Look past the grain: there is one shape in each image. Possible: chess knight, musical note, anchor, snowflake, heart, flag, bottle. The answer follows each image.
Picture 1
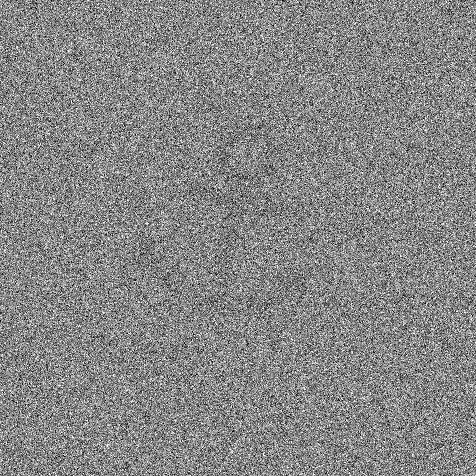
anchor
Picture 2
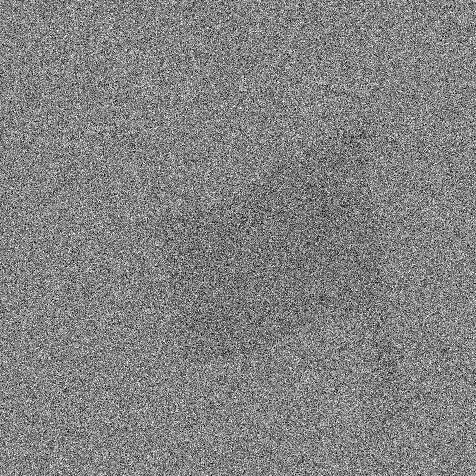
flag
